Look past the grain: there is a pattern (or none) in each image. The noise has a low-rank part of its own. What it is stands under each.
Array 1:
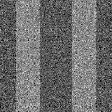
vertical stripes
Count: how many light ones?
2
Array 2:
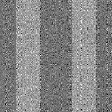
vertical stripes
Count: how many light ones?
2
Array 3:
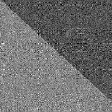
a sharp edge
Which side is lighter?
bottom left
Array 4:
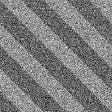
diagonal stripes
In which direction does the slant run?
top left to bottom right
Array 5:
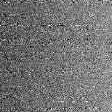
a smooth slope
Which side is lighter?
right
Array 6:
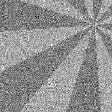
spokes from one point
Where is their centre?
top right
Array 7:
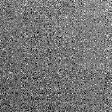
a smooth slope
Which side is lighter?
top right
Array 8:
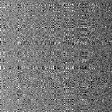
a smooth slope
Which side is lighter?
left
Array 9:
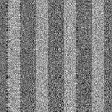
vertical stripes
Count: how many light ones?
4
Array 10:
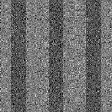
vertical stripes
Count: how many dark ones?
3
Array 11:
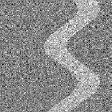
a wavy band
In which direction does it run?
top to bottom
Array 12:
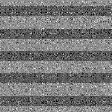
horizontal stripes
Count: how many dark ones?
5
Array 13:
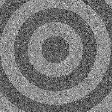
rings round one point
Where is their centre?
centre
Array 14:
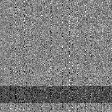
one horizontal stripe
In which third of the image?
bottom
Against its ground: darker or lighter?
darker
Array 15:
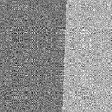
a sharp edge
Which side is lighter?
right
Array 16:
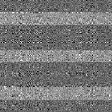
horizontal stripes
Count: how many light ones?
3
